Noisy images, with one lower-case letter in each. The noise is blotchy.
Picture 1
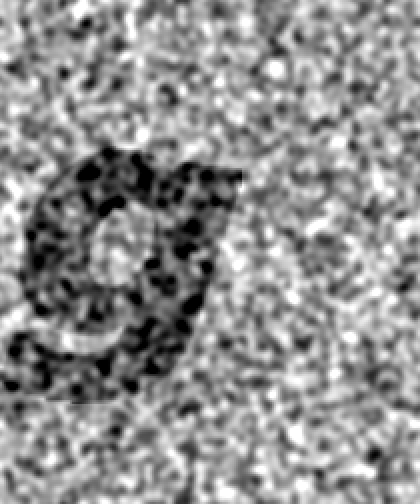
g
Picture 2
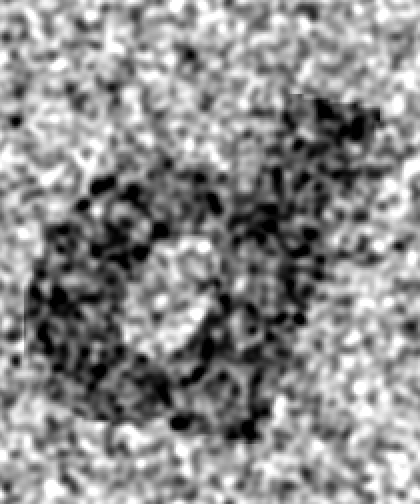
d
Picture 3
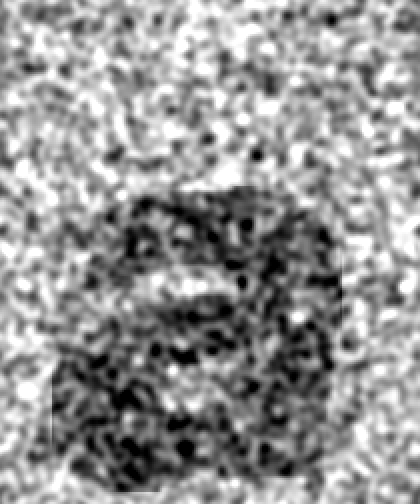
a
